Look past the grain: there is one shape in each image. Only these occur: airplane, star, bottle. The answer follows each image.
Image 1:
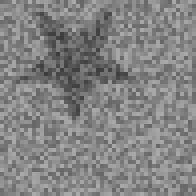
star
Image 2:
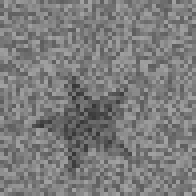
star
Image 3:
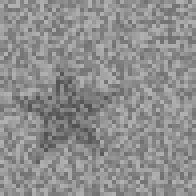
star
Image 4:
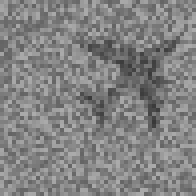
airplane
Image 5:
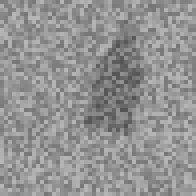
bottle
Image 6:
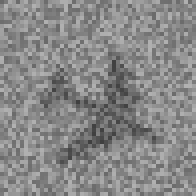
airplane
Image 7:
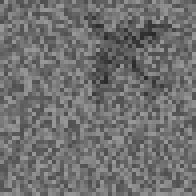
airplane
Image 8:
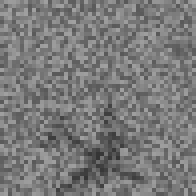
airplane
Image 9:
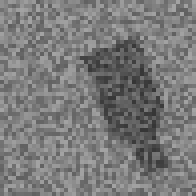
bottle
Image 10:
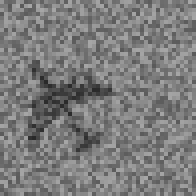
airplane
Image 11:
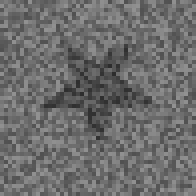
star
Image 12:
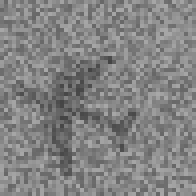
airplane
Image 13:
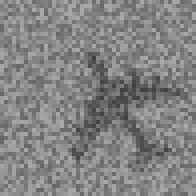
airplane
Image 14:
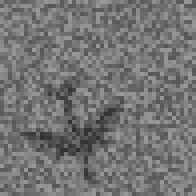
airplane
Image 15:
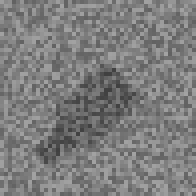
bottle
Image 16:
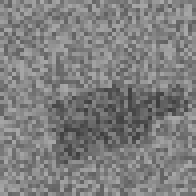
bottle
